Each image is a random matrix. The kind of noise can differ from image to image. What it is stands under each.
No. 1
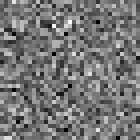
low rank plus noise
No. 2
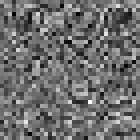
low rank plus noise
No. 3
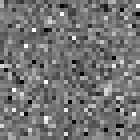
heavy tails
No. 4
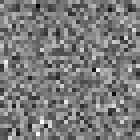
independent entries
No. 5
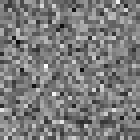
independent entries
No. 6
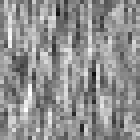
streaked along the columns
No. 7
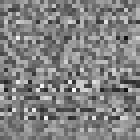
rows of uneven size
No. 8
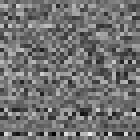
rows of uneven size
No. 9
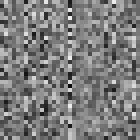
columns of uneven size
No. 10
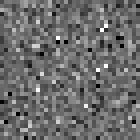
heavy tails
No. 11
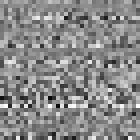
rows of uneven size
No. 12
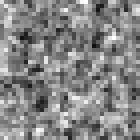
blotchy
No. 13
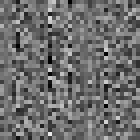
columns of uneven size
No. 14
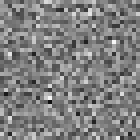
low rank plus noise
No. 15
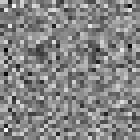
low rank plus noise
